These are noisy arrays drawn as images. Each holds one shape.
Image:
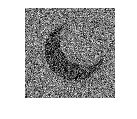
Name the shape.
crescent
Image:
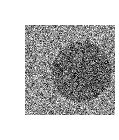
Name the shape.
disc
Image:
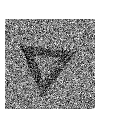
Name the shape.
triangle frame
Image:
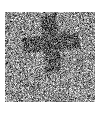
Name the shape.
cross
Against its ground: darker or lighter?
darker
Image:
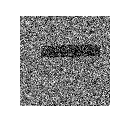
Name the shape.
bar
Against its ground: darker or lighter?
darker
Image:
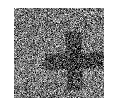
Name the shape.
cross
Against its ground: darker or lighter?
darker
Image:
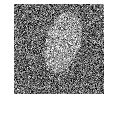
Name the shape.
ellipse
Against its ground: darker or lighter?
lighter
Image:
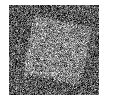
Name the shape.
square
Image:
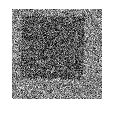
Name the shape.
square
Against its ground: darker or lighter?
darker
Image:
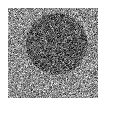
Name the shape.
disc
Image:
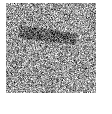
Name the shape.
bar
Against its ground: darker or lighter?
darker
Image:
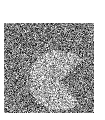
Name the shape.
disc with a wedge cut out
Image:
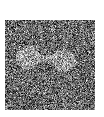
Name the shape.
dumbbell
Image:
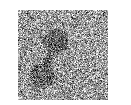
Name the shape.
dumbbell
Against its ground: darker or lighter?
darker
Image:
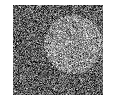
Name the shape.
disc
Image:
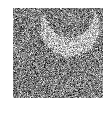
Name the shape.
crescent
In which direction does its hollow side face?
up
